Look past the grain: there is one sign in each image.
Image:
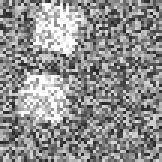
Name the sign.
colon
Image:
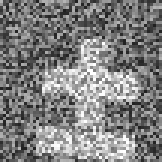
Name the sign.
plus-minus sign
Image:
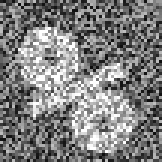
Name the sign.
percent sign
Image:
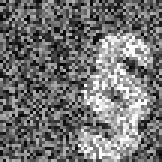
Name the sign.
section sign
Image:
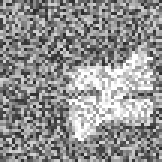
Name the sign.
not-equal sign
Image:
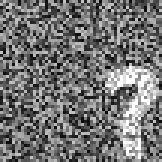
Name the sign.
question mark
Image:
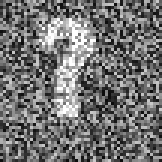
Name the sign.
question mark
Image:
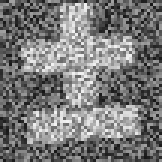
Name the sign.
plus-minus sign
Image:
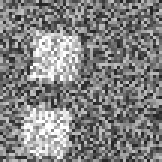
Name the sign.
colon
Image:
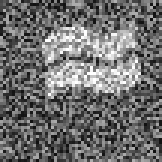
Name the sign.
approximately sign
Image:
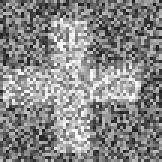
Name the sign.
plus sign
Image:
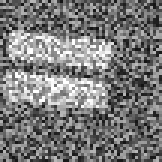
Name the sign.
equals sign
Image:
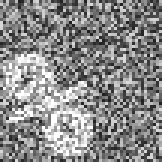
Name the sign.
percent sign
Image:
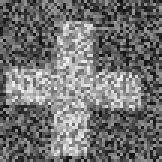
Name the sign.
plus sign
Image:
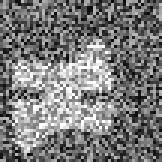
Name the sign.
not-equal sign
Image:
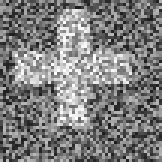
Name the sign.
plus sign
